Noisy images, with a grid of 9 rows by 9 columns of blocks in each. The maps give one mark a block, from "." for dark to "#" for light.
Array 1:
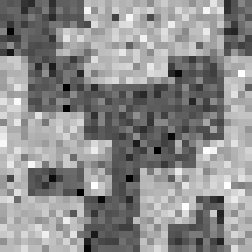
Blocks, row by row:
...#####.
..######.
#..###..#
#.......#
###.....#
####...##
#..#.####
###..##.#
###..#..#
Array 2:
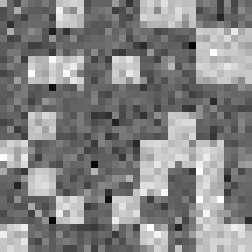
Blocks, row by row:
..#..##..
.......##
.##.#..##
.........
.#....#..
#....###.
.#...#.#.
..#.#..#.
#....#.##
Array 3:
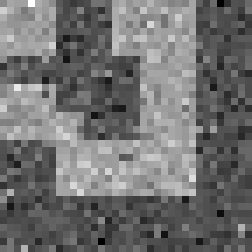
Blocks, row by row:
##..###..
##..###..
.....##..
##...##..
###..##..
..#####..
..#####..
.........
.........
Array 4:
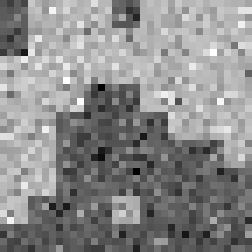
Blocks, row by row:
.###.####
.########
#########
###..####
##....###
##......#
##.......
#...#....
.........
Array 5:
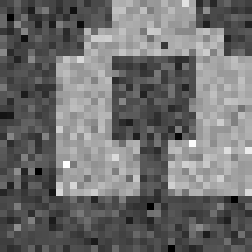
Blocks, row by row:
....###..
...#####.
..##...##
..##...##
..##...##
..###.###
..###.###
.........
.........
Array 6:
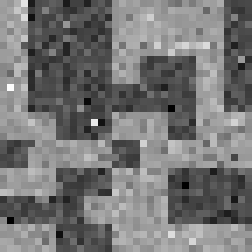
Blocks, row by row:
#...####.
#...####.
#...#..#.
#......#.
##..##.##
.###.####
##..##...
...###...
##..#####
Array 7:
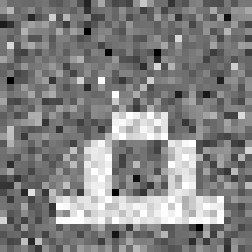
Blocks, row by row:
.........
.........
.........
.........
....##...
...#..#..
...#..#..
..######.
.........
